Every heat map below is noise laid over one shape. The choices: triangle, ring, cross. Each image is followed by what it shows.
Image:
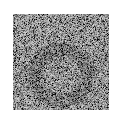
dark ring
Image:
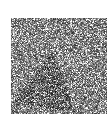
dark triangle
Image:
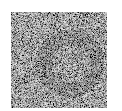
dark ring
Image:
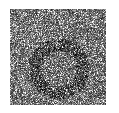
dark ring
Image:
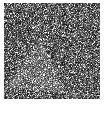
light triangle
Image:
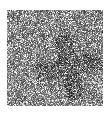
dark cross
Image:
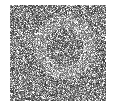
light ring
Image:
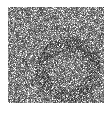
dark ring
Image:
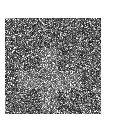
light cross
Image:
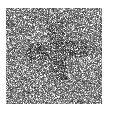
dark cross
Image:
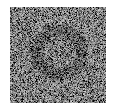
dark ring
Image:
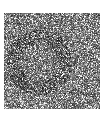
dark ring
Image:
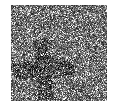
dark cross
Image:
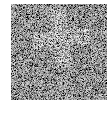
light cross
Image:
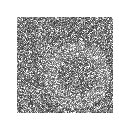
light ring
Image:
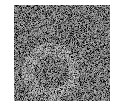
light ring
